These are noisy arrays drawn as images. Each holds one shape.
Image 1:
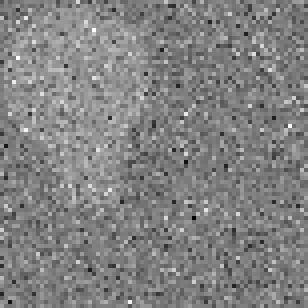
light bulb
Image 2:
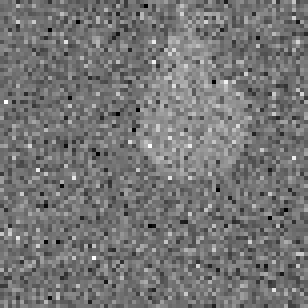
pear
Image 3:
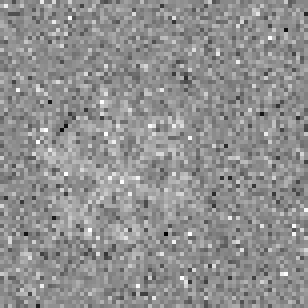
snowflake
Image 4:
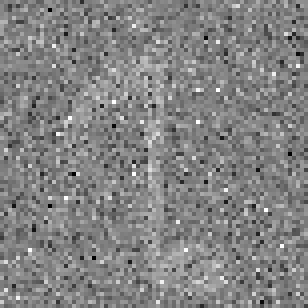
musical note
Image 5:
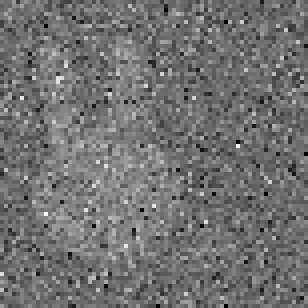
rabbit's head
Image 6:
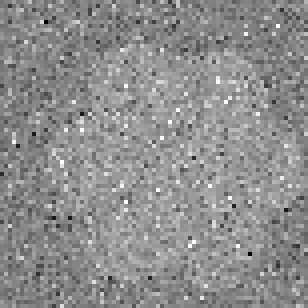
flower
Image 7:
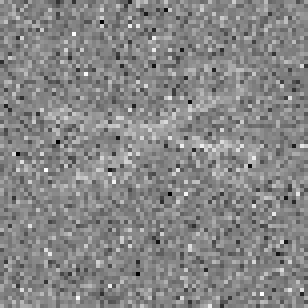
pair of scissors
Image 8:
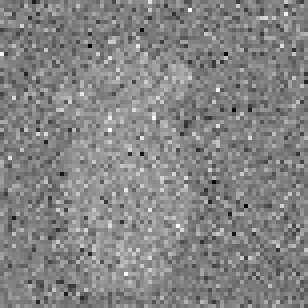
footprint
